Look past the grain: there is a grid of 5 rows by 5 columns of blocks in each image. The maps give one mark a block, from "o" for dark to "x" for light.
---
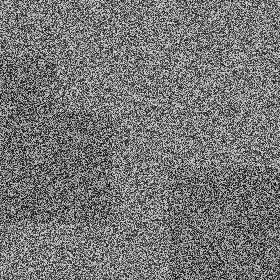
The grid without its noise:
x x x x x
o x x x x
o o x x x
o o x o o
x x x o o
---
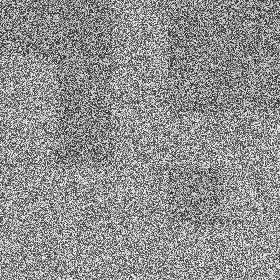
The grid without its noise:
o o x o o
x o x o o
x o x x x
x x x o x
x x x x x
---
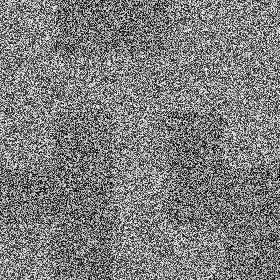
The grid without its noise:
x o o x x
x x x x x
x o x o x
o o x o o
x o x x o
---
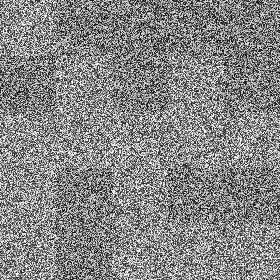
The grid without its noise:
x o o o o
o x o x o
x x x x x
x o x o o
x o x x x
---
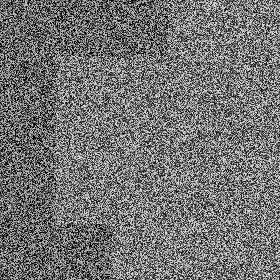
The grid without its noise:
o o o x x
o x x x x
o x x x x
o x x x x
o o x x x
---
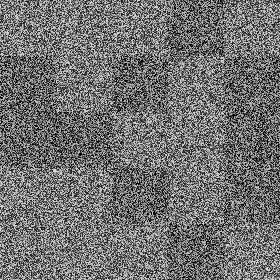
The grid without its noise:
x x x o x
o x o x o
o o x x o
x x o x o
x x x o x
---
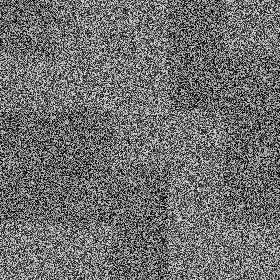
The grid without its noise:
o x x o x
x x x o o
o o x x o
o o o x o
x x o x x
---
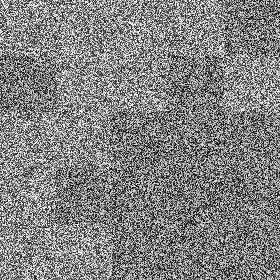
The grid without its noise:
x x x x o
o x x o x
x x o o o
x o o o o
x x o o o
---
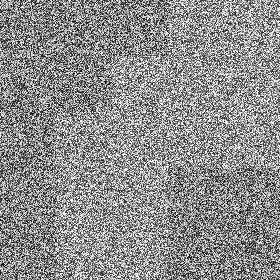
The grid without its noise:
o o o x x
o o x x x
o x x x x
o x x o o
o x x o o
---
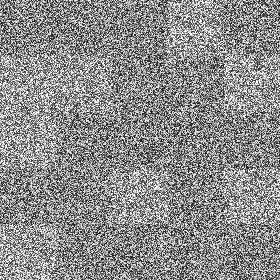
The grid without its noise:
o o o x o
x x o o x
x o o o o
o o x o x
x o o o o
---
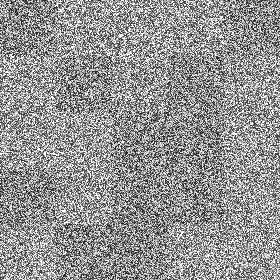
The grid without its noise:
o x x x o
x o x o x
x x o o x
o x o o x
x o o x x
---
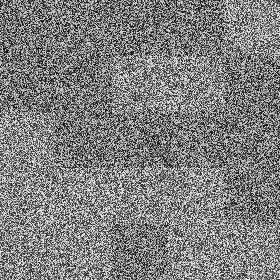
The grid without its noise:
o o o o x
o o x x o
x o o o o
x x x x o
x x o x x
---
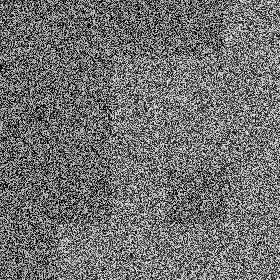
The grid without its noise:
o o o o x
o o x x x
o o x x x
o o x o x
o x x x x
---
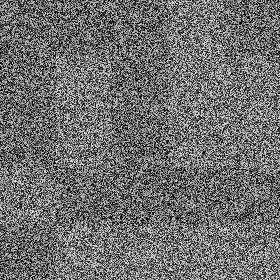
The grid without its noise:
o o o x o
o x o x x
o x o x x
x o o o o
o x x x x
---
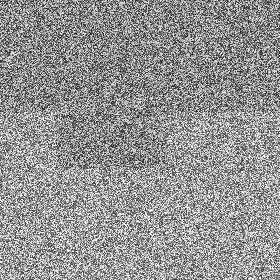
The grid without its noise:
o o o o o
o o o o o
x o o x x
x x x x x
x x x x x
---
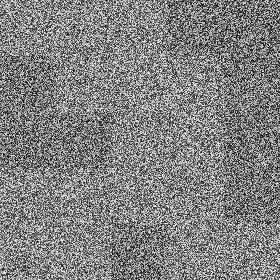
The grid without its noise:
x x x o o
o x x x o
o o x x o
x x x x o
x x o x x
